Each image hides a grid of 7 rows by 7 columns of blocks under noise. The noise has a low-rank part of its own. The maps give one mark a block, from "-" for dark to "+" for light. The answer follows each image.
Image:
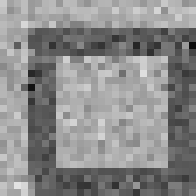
+++++++
+------
+-++++-
+-++++-
+-++++-
+-++++-
+------
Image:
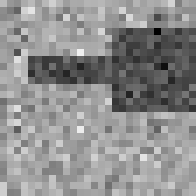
+++++++
++++---
+------
++++---
+++++++
+++++++
+++++++
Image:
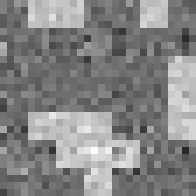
-++--+-
-------
------+
------+
-+++--+
--+++--
---+---
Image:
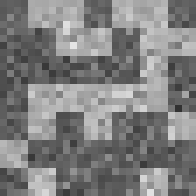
-++-++-
--++-++
-----+-
-+++++-
-+-+--+
+------
-+---+-
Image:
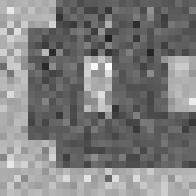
++-----
+------
+--+--+
+--+--+
+------
++-----
+++++++
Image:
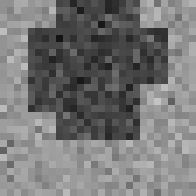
++---++
+-----+
+-----+
+----++
++---++
+++++++
+++++++
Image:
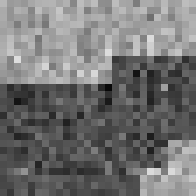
+++++++
+++++++
++++---
-------
-------
------+
-----++
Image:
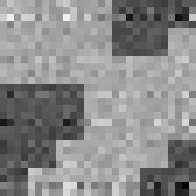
++++---
++++--+
+++++++
---++++
---++++
--++++-
-++++--
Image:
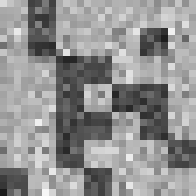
+-+++++
+-+++-+
++--+++
++-+--+
++--+-+
++-+++-
-++-+++
